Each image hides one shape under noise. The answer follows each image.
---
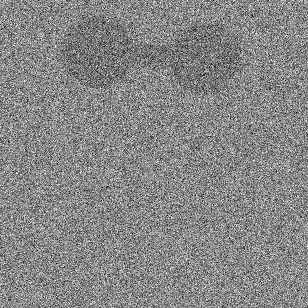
dumbbell
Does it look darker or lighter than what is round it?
darker
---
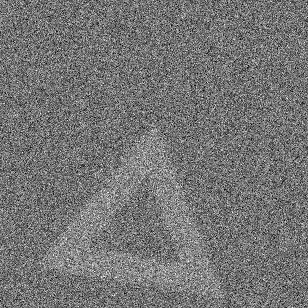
triangle frame
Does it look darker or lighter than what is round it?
lighter
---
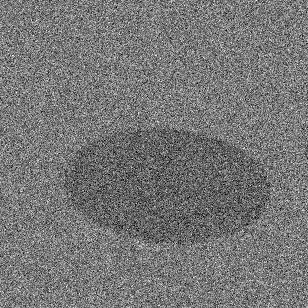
ellipse
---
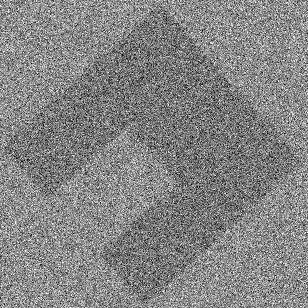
square with a notch
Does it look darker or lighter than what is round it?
darker
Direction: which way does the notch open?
down and left
